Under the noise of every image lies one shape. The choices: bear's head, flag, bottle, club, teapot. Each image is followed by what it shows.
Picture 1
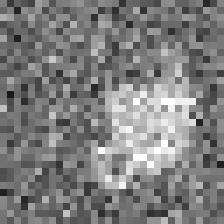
teapot
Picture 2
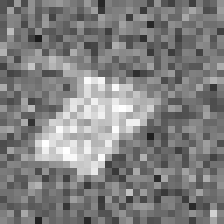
flag
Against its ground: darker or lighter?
lighter
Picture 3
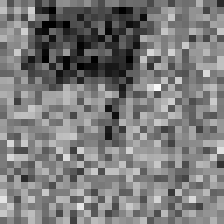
flag
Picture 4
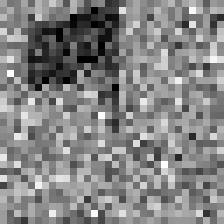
flag
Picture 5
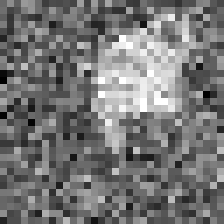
teapot
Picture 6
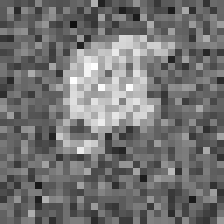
teapot
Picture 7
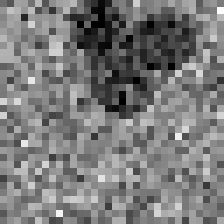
club
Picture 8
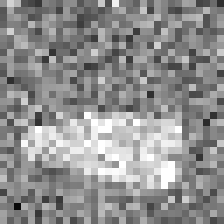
bottle
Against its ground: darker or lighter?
lighter
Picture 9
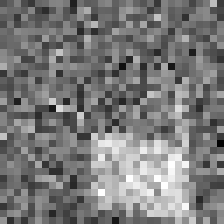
flag
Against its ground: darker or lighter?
lighter
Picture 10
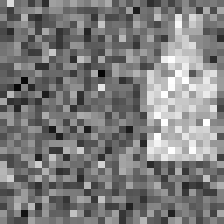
bottle
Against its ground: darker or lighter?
lighter
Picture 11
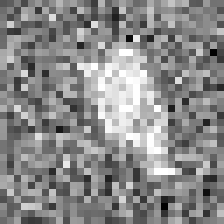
bottle
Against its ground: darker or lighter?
lighter
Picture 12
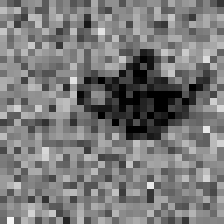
teapot
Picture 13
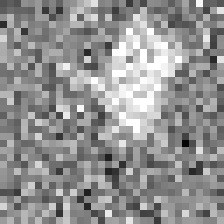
flag
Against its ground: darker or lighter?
lighter
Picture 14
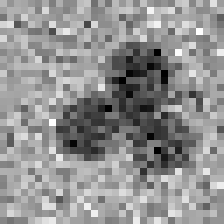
club
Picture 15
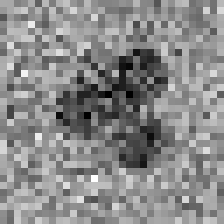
club
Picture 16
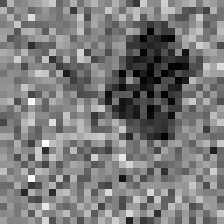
flag
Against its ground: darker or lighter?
darker
